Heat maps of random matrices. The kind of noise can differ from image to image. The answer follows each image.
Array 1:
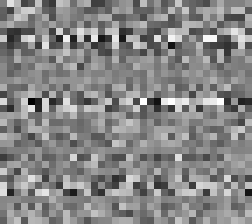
rows of uneven size
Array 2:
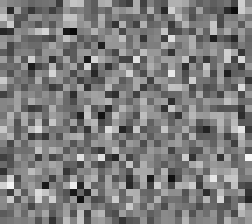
low rank plus noise
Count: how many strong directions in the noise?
three or four
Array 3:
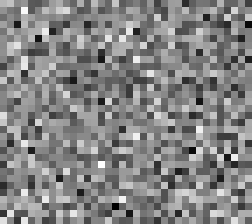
independent entries
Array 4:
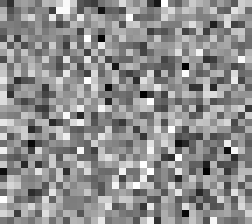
independent entries
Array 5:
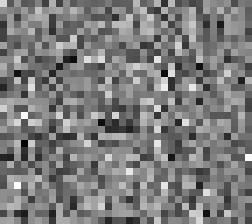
low rank plus noise
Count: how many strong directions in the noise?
five to eight
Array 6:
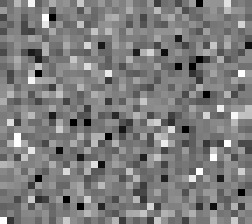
heavy tails
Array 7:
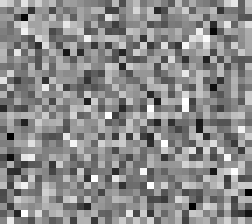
independent entries
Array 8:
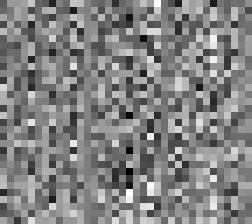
columns of uneven size
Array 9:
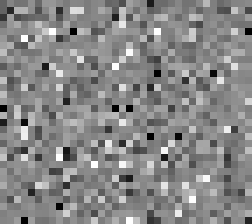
heavy tails
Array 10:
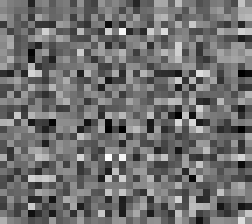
low rank plus noise
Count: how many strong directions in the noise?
two
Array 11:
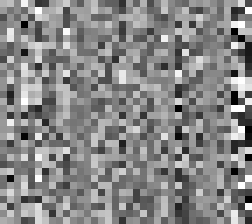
columns of uneven size
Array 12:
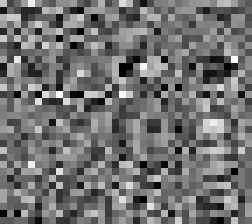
low rank plus noise
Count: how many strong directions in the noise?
three or four
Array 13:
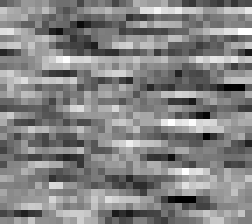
streaked along the rows
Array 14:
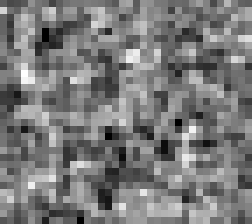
blotchy
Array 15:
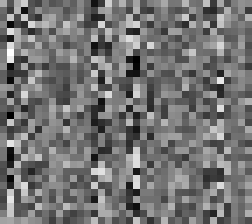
columns of uneven size
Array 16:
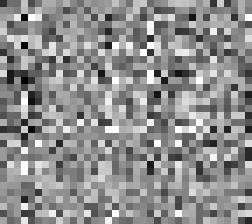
low rank plus noise
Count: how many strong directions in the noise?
three or four
